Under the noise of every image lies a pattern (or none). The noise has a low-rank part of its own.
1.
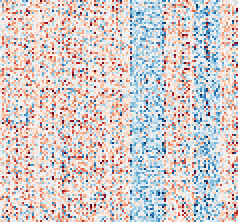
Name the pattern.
bands of columns
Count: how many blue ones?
2
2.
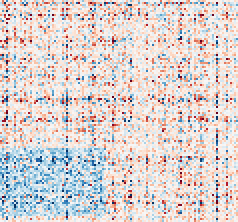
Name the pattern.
one block
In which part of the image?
bottom left
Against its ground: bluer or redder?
bluer
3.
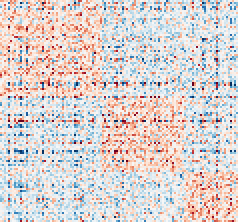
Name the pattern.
blocks along the diagonal
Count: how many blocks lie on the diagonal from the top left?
3
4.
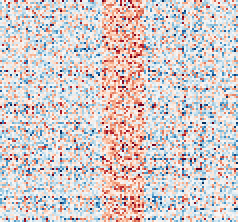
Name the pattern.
one band of columns
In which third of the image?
middle
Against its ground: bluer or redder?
redder
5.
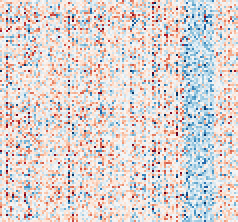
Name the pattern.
one band of columns
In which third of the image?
right
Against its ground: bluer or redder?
bluer
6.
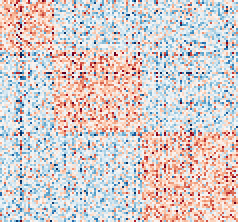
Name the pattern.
blocks along the diagonal
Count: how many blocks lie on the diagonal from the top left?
3
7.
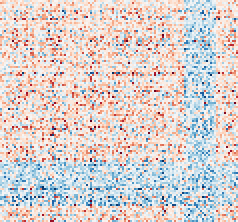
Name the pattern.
bands of rows crossing bands of columns
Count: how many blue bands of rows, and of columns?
1 and 1
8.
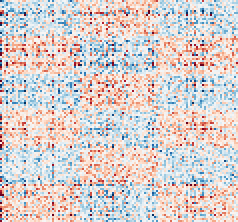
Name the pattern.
a checkerboard
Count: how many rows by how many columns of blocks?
6 by 3
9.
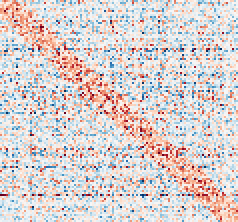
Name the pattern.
a diagonal band
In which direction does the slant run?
top left to bottom right
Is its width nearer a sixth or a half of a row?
a sixth
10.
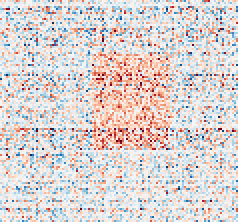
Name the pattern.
one block
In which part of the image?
centre
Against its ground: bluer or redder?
redder
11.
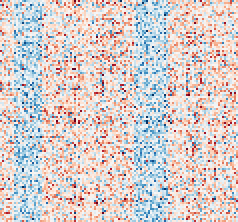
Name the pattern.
bands of columns
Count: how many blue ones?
2
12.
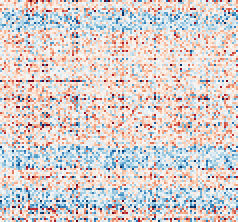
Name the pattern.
bands of rows
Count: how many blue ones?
3
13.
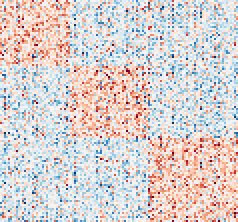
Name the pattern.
blocks along the diagonal
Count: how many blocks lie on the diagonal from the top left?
3
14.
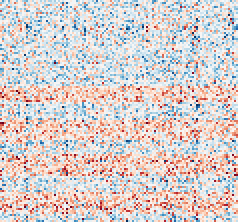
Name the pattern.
bands of rows
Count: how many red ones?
4
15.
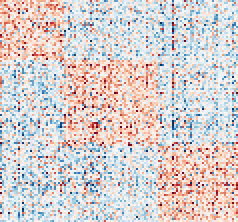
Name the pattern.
blocks along the diagonal
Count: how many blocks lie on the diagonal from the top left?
3
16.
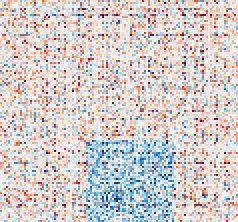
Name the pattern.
one block
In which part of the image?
bottom middle
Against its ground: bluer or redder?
bluer
